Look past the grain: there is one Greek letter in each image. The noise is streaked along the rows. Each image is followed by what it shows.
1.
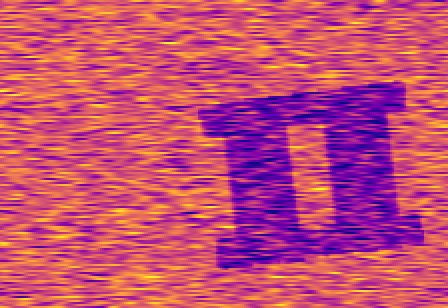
dark pi
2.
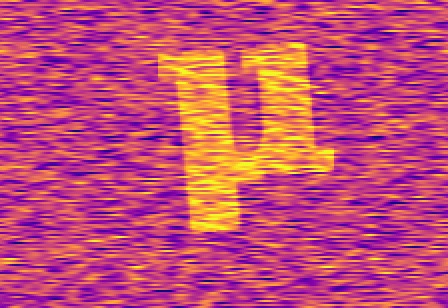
light mu
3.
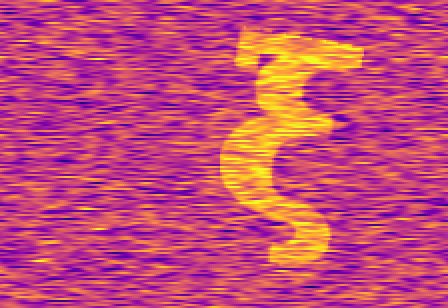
light xi
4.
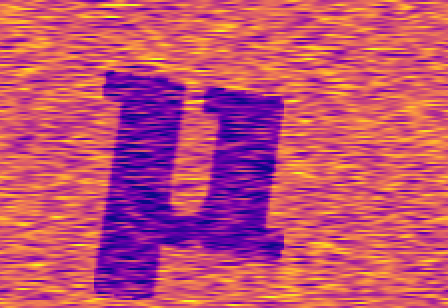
dark mu
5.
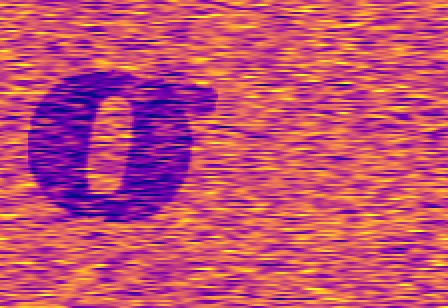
dark sigma
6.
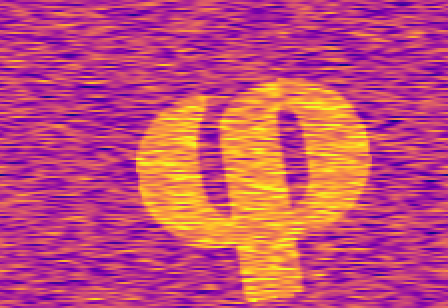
light phi
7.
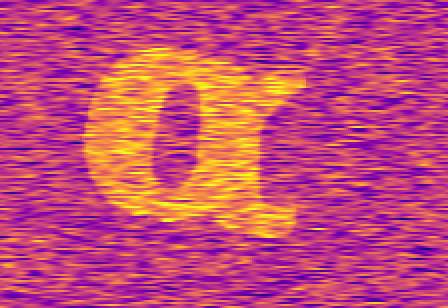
light alpha
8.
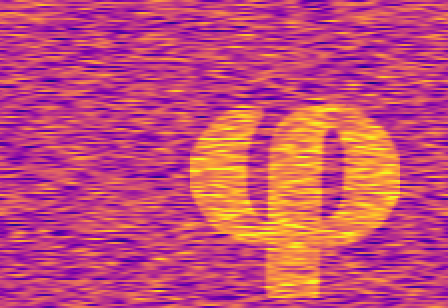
light phi
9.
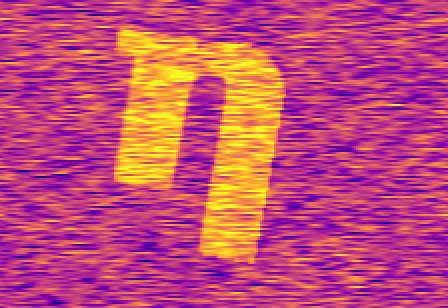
light eta
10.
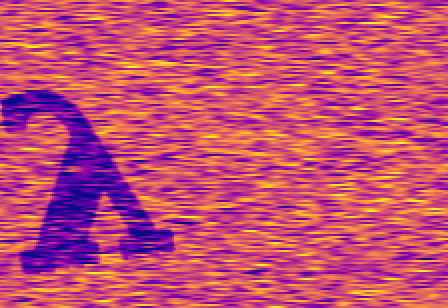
dark lambda
